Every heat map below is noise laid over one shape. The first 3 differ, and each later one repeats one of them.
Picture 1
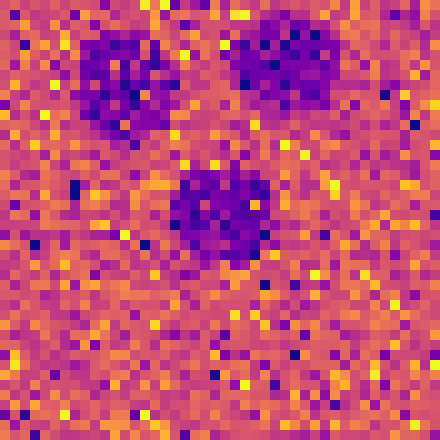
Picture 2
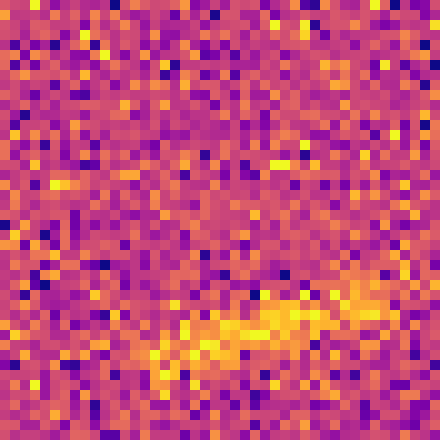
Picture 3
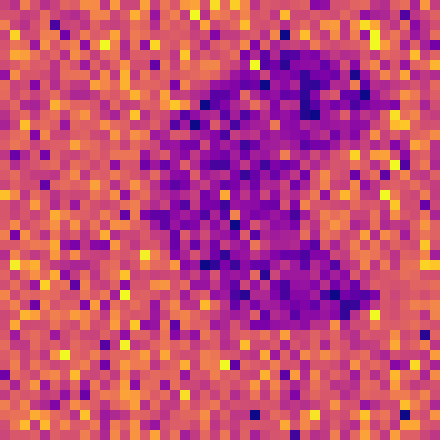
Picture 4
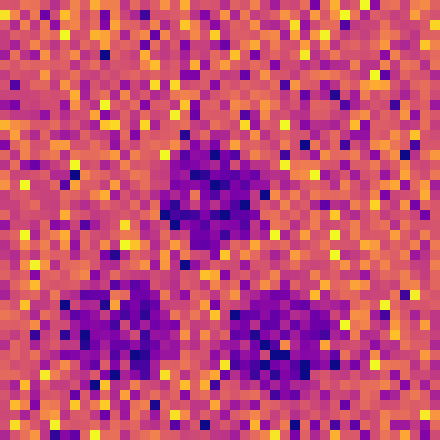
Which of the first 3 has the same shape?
1
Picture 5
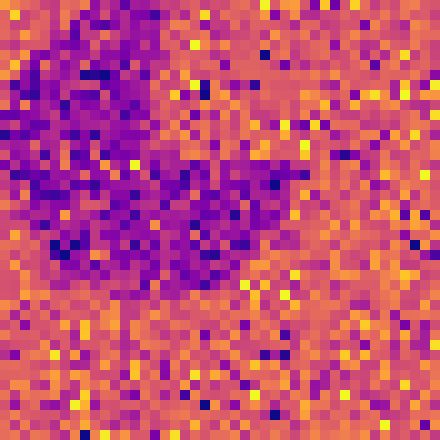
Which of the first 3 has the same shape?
3
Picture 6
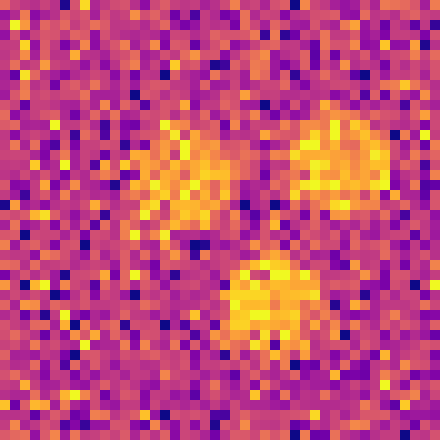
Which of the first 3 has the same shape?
1
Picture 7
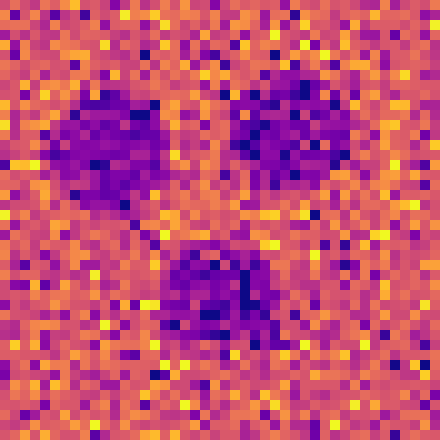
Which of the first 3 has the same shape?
1
